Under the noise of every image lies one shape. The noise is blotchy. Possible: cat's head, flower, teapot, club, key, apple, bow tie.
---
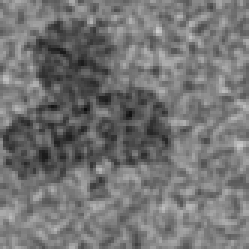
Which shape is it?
club
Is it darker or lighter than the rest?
darker
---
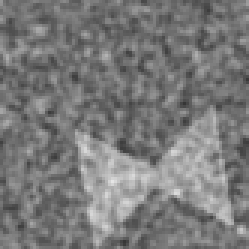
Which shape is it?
bow tie
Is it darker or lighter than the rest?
lighter
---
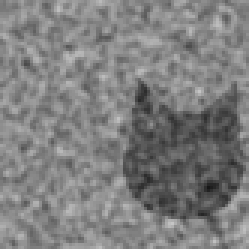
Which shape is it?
cat's head
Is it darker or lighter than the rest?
darker
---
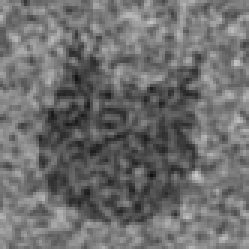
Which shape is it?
cat's head
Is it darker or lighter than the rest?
darker
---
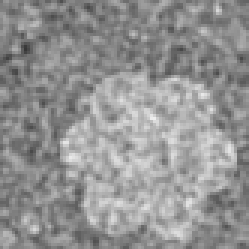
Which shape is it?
flower
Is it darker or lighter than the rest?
lighter
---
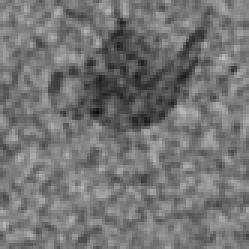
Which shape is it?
teapot
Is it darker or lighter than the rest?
darker
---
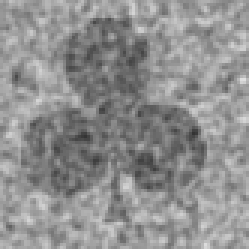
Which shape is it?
club
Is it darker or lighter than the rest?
darker
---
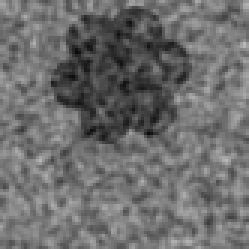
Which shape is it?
flower
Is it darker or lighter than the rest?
darker
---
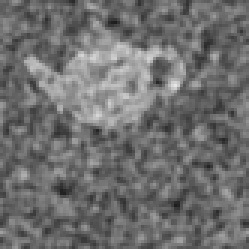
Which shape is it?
teapot
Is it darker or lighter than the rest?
lighter
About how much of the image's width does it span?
two thirds
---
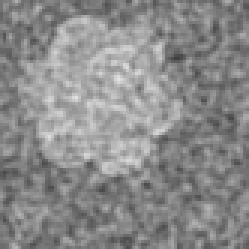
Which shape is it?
flower
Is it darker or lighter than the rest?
lighter
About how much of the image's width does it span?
two thirds
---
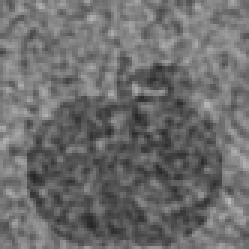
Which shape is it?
apple
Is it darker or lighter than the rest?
darker
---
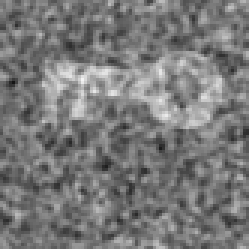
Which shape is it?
key
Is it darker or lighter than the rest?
lighter
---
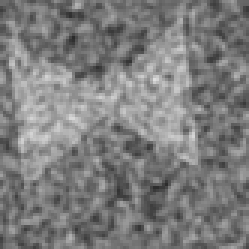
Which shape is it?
bow tie
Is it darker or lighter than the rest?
lighter
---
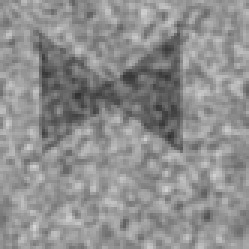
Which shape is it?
bow tie
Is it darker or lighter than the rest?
darker
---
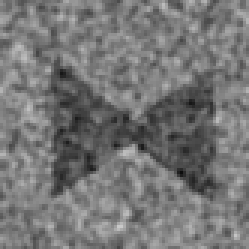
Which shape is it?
bow tie
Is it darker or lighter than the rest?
darker
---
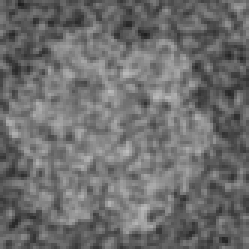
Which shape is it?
flower
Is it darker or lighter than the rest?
lighter
